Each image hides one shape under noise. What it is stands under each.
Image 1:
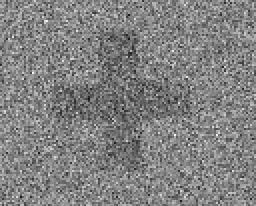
cross
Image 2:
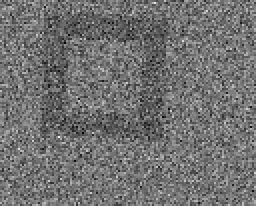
square frame
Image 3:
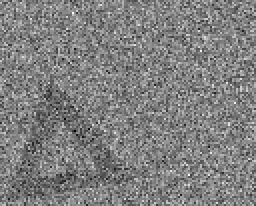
triangle frame
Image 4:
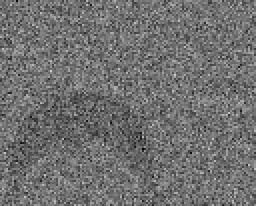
crescent
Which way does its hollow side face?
down
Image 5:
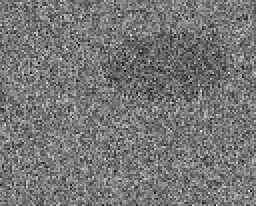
ellipse
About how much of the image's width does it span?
half
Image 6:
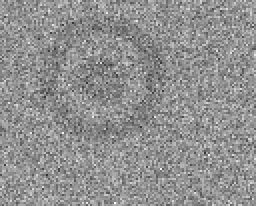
bullseye
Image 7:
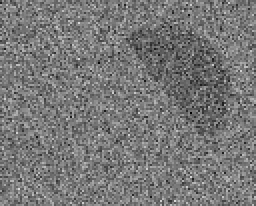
half disc
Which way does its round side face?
up and right
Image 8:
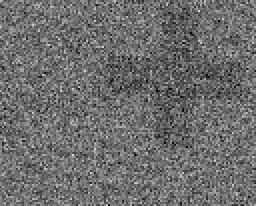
cross
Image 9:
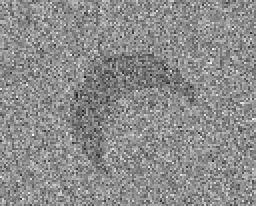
crescent
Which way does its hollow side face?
down and right
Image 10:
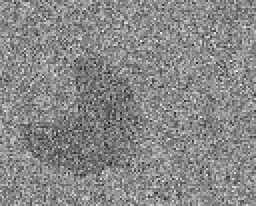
disc with a wedge cut out
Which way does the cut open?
up and left
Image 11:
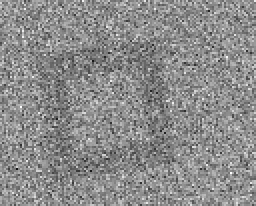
square frame
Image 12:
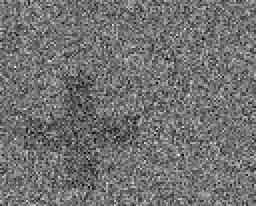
cross
